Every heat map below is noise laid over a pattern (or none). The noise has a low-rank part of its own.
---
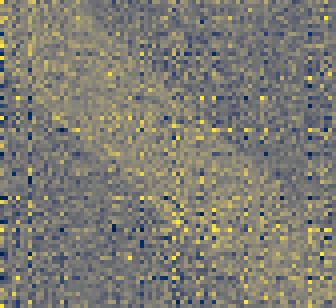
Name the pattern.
a diagonal band
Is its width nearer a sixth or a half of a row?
a half
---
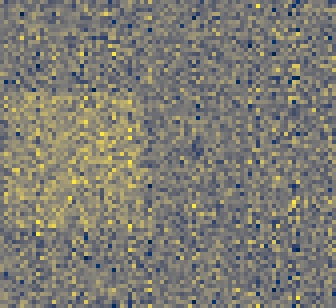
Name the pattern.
one block
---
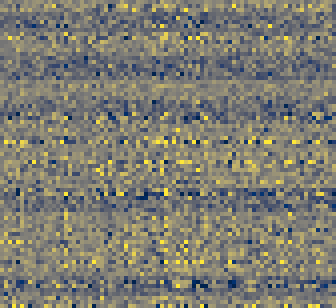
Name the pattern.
bands of rows
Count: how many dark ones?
5
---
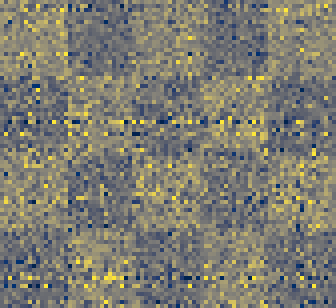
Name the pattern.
a checkerboard
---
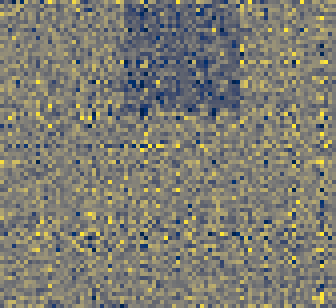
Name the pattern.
one block
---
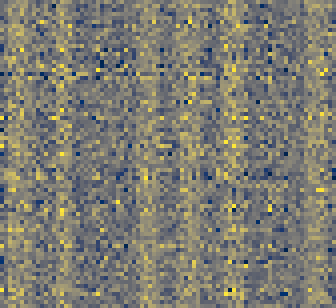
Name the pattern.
bands of columns
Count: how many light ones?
6
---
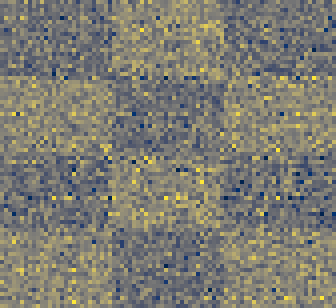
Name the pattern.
a checkerboard
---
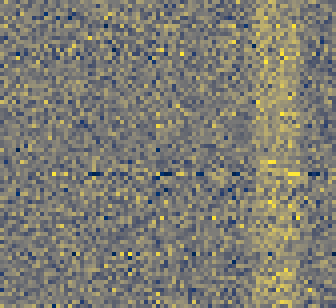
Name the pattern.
one band of columns
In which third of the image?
right
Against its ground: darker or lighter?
lighter
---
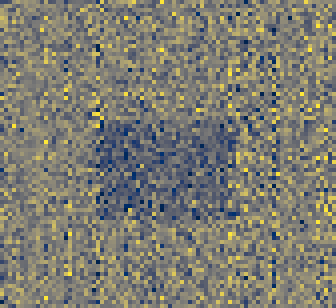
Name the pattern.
one block
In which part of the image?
centre
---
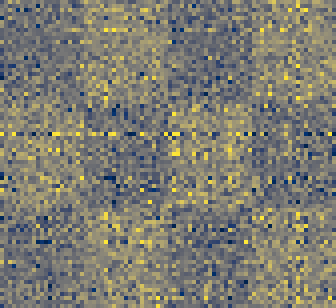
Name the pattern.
a checkerboard
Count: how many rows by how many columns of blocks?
3 by 4
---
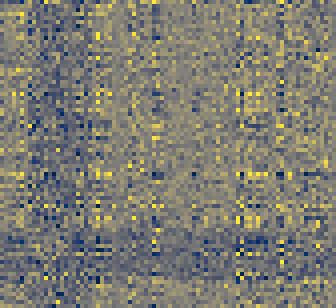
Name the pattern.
bands of rows crossing bands of columns
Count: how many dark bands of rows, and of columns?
1 and 1
